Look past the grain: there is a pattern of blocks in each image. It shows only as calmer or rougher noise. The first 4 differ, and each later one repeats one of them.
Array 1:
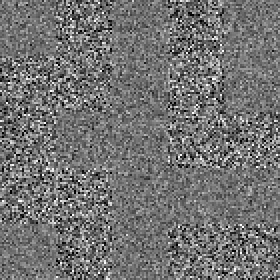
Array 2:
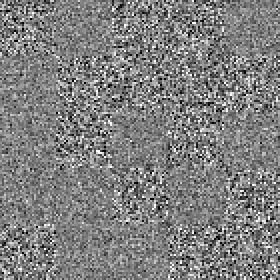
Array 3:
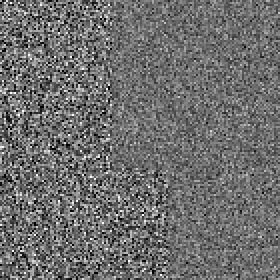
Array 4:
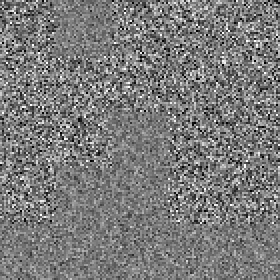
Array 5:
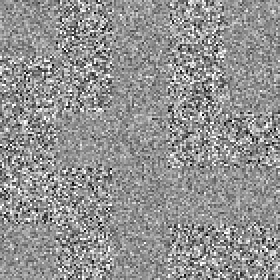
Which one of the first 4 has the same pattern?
1
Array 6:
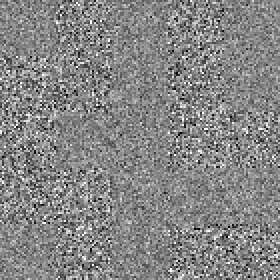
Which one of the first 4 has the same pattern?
1
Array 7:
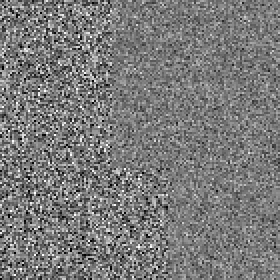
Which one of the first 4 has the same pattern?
3
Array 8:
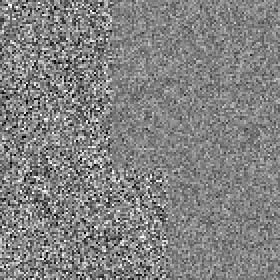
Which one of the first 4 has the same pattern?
3
